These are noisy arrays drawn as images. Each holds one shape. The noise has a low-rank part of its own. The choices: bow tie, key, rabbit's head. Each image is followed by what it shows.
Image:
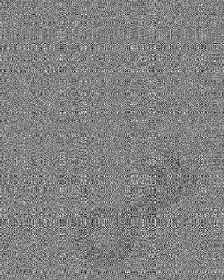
key
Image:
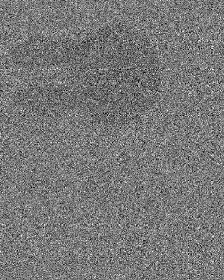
rabbit's head
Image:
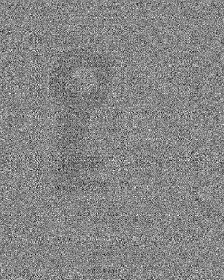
key
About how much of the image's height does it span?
half
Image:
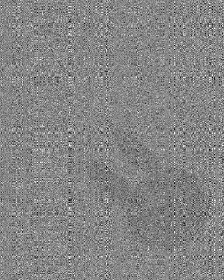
rabbit's head
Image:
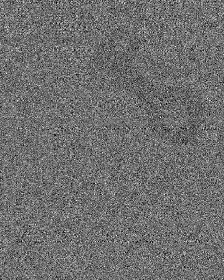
key
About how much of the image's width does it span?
half
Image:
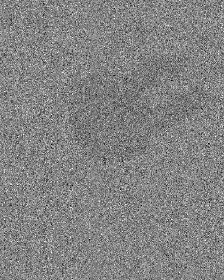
rabbit's head
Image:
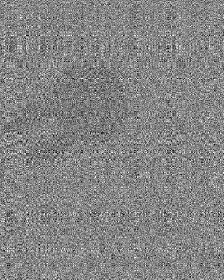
rabbit's head
